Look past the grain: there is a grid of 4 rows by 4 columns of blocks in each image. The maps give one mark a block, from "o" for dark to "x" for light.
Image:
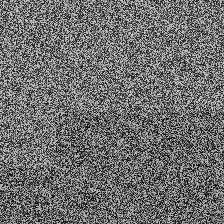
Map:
x x x x
x x x x
x o o o
o o o o
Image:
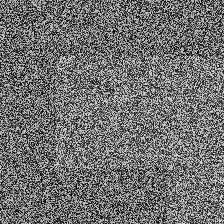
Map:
o o o o
o x x x
o x x x
o o o x
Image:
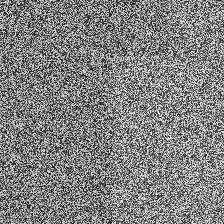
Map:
o o o x
o o x x
o o x x
o o x x
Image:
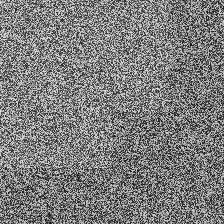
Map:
x x x o
x x x o
x x o o
o o o o
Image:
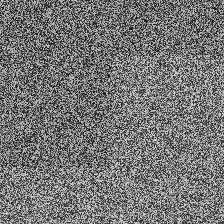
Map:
o o o o
o o x x
o o x x
x x x x
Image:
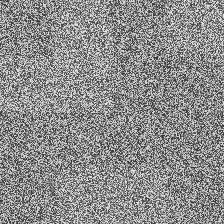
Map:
o x o x
x x o o
o o o o
o x x o
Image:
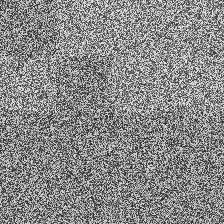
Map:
o x x x
x o x x
o o o o
o o o o
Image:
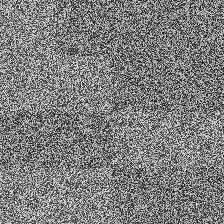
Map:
x o o o
x x o o
o o x x
x x o o
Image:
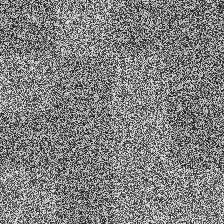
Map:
o x o o
x o x o
o o x o
x o x x
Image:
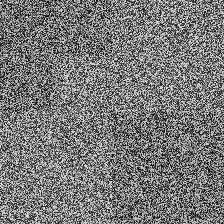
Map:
o o x x
o x x x
x x o o
x x o o
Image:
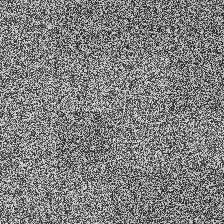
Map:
x o o o
x x x o
x o x x
x x o o
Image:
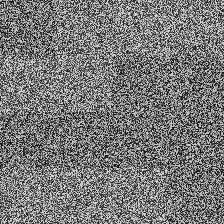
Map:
o x x x
x x o o
o o o o
x x x o
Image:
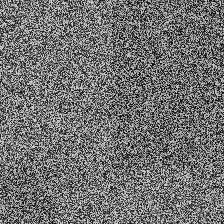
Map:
x x o o
x x o o
x x o o
o x x x
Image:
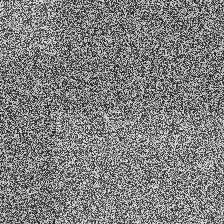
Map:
x o o o
o o o o
o x x x
o x x x
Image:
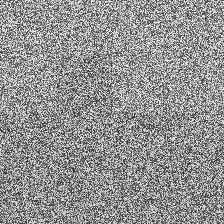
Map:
x x x x
x o x x
o o o o
o o o o
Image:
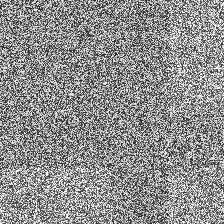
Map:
o o o x
o o o x
o o o o
x x o x
